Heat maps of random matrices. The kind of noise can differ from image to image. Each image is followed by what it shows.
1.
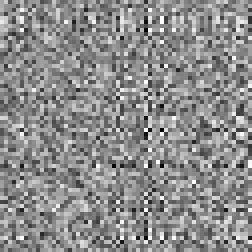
low rank plus noise
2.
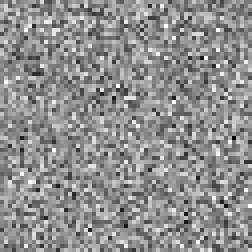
independent entries
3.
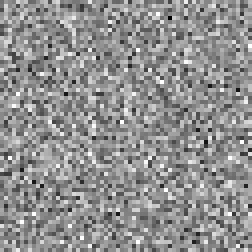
independent entries
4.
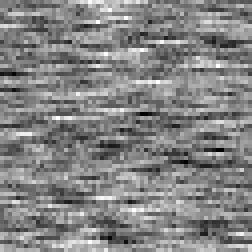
streaked along the rows
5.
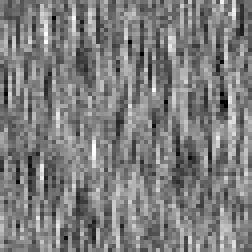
streaked along the columns
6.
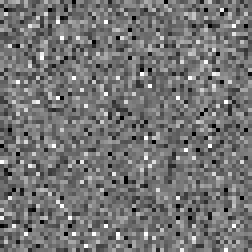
heavy tails
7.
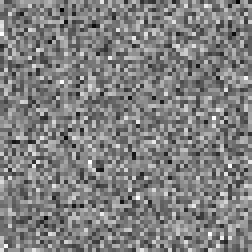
independent entries
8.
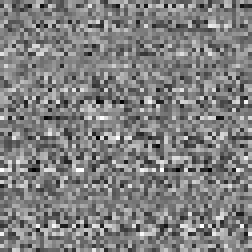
rows of uneven size
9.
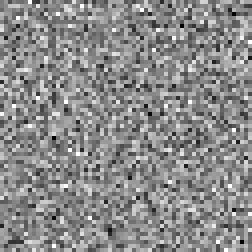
independent entries
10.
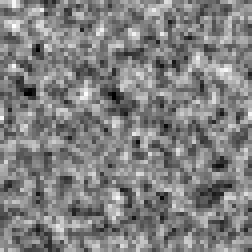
blotchy
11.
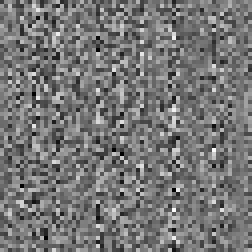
columns of uneven size
